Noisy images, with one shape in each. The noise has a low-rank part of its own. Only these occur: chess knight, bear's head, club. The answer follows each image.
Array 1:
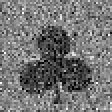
dark club
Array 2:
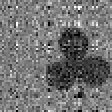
dark club
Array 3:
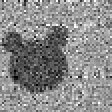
dark bear's head
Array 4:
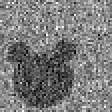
dark bear's head
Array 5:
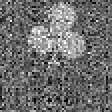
light club
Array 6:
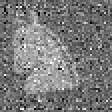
light chess knight
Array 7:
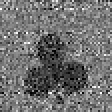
dark club
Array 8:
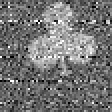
light club
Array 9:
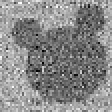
dark bear's head
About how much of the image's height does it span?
nearly all
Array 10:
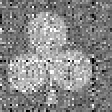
light club
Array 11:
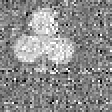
light club
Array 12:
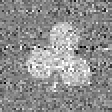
light club
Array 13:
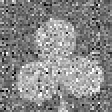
light club
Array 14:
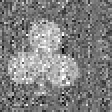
light club
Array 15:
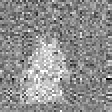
light chess knight
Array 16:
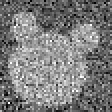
light bear's head
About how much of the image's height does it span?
nearly all
